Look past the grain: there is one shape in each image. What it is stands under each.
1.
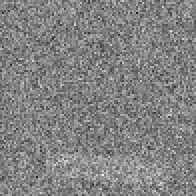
bar
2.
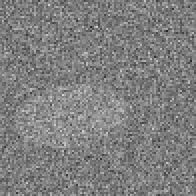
ellipse
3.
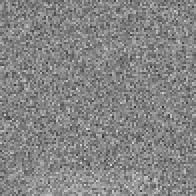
bar
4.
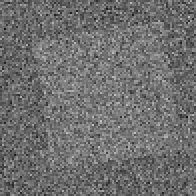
square
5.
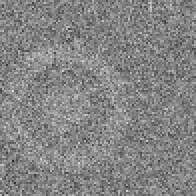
bullseye
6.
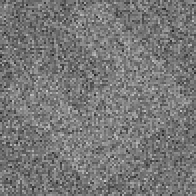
square with a notch
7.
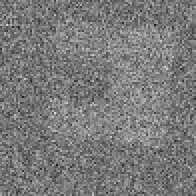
square with a notch
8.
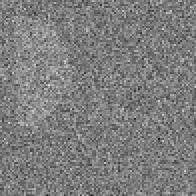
half disc
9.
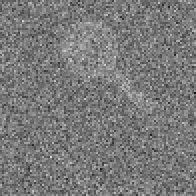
lollipop
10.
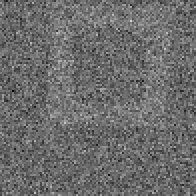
square frame
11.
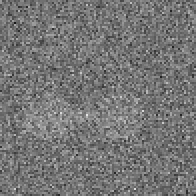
dumbbell
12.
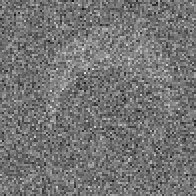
crescent
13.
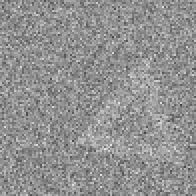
triangle frame
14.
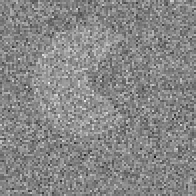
disc with a wedge cut out
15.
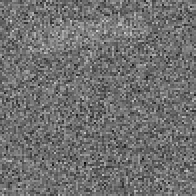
bar
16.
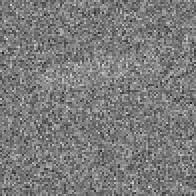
bar
